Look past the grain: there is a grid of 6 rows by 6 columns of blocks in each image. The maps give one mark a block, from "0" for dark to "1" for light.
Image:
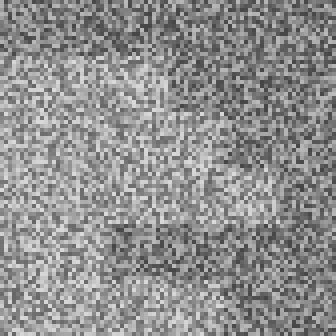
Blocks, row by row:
0 0 0 0 0 0
1 1 1 0 0 0
1 1 1 1 0 0
1 1 1 1 1 0
1 1 0 0 0 0
1 1 1 1 0 0
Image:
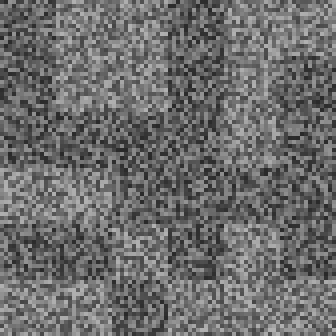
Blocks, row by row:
0 1 1 0 1 1
0 1 1 0 1 0
0 0 0 0 1 0
1 1 0 0 0 0
0 0 1 0 1 0
1 1 0 1 1 1
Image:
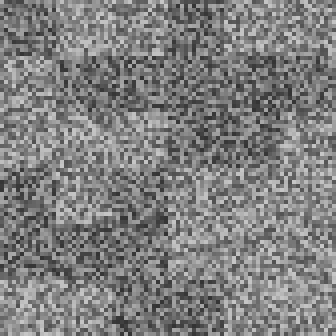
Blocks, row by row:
0 1 1 0 1 1
1 0 0 0 0 0
1 1 1 0 0 1
0 1 0 1 1 1
0 0 0 1 1 1
1 1 0 0 1 1
